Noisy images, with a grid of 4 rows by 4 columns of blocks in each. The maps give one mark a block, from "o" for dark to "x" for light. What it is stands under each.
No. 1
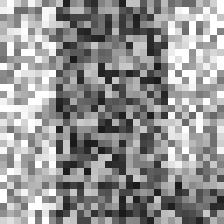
x o o x
x o o x
x o o x
x o o o
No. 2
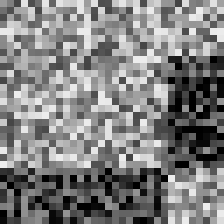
x x x x
x x x o
x x x o
o o o x
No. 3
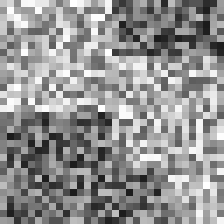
x x o o
x x x x
o o x x
o o o x
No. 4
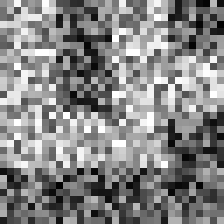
x o x o
x o x x
x x x o
o o o o
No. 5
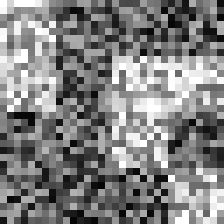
x o o o
x o x x
o o x o
o o o x
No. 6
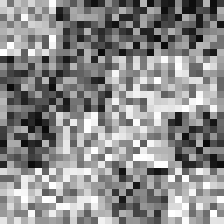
x o o o
o o x x
o x x o
x x o x
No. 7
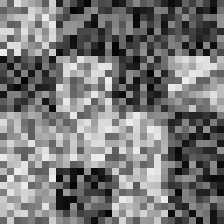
x o o o
o x o x
x x x o
x o x o
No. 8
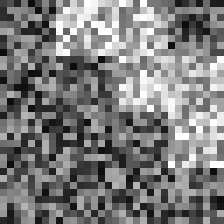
o x x o
o o x x
o o o x
o o o o
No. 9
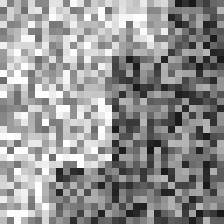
x x x o
x x o o
x x o o
x o o o
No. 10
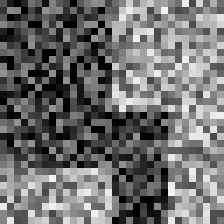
o o x x
o o x x
o o o x
x x o x
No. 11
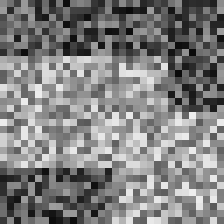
o o o o
x x x o
x x x x
o o x x
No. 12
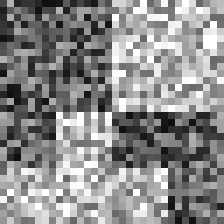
o o x x
o o x x
o x o o
x x x o
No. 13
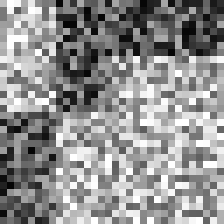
x o o o
x o x x
o x x x
o x x x
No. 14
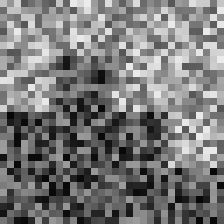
x x x x
x o x x
o o o x
o o o o
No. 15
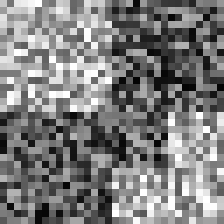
x x o o
x x o o
o o o x
o o x x
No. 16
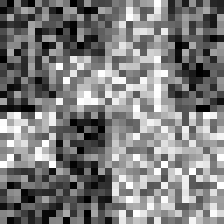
o o x o
o x x o
x o x x
o o x x
